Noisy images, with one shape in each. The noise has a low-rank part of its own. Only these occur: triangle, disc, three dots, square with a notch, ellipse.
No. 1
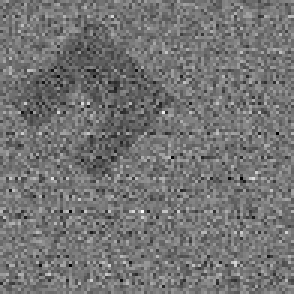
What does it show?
dark square with a notch
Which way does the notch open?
down and left
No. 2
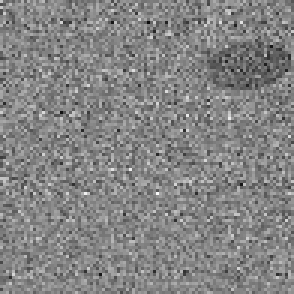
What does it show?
dark ellipse, top right
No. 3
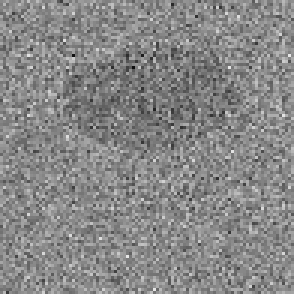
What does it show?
dark ellipse
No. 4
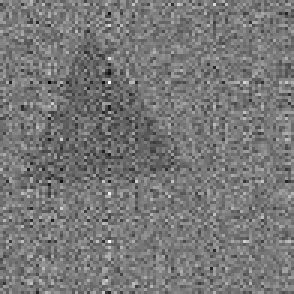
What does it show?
dark triangle
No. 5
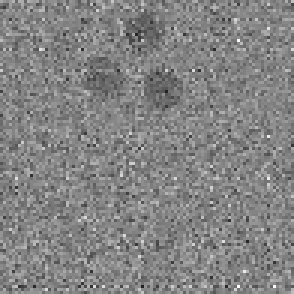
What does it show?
dark three dots, top middle
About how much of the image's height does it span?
a third
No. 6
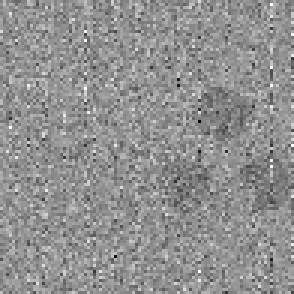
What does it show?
dark three dots, middle right
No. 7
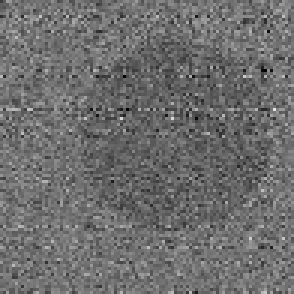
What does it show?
dark disc
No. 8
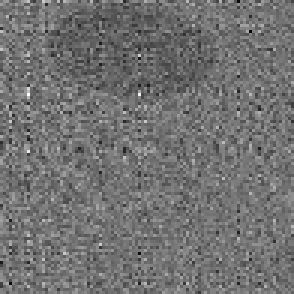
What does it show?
dark ellipse
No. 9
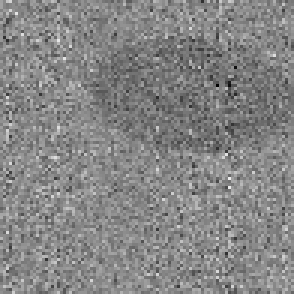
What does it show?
dark ellipse
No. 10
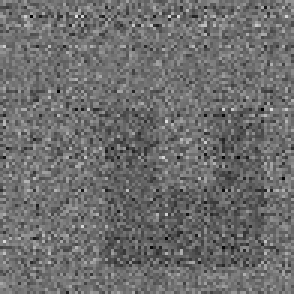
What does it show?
dark square with a notch
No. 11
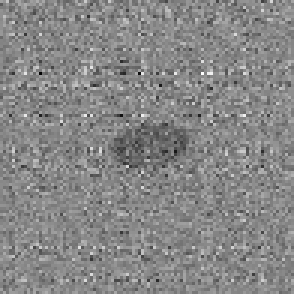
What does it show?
dark ellipse, centre
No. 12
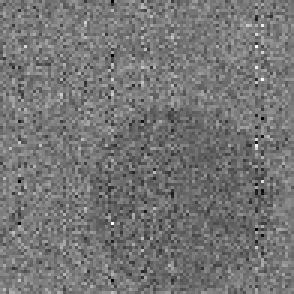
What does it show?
dark disc
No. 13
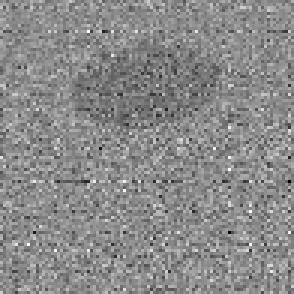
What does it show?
dark ellipse
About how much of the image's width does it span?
half
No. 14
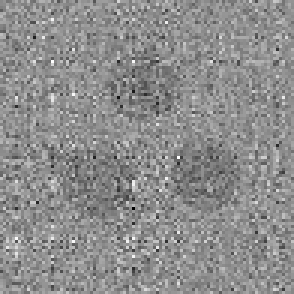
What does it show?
dark three dots
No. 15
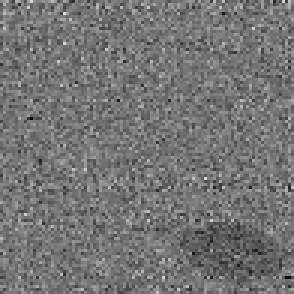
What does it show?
dark ellipse, bottom right
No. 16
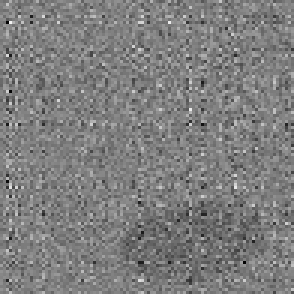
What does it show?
dark ellipse
